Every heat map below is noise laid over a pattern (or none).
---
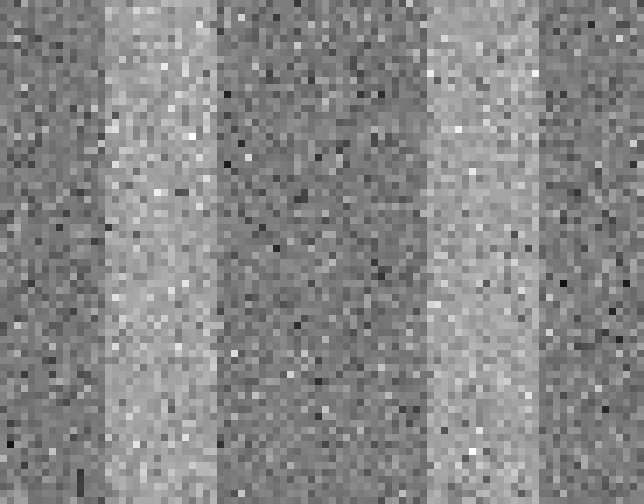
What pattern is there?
vertical stripes
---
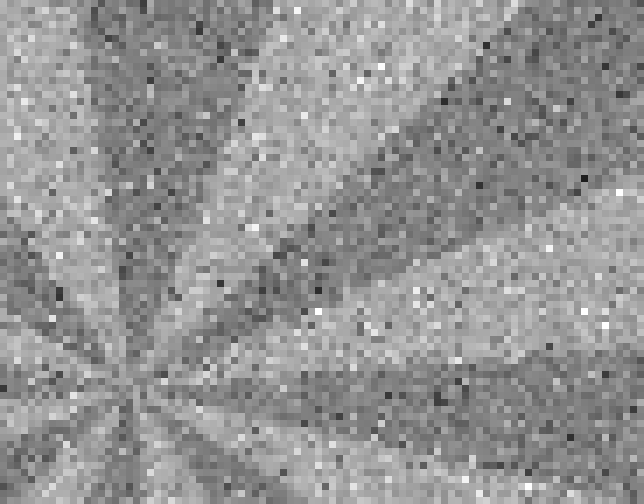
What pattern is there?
spokes from one point
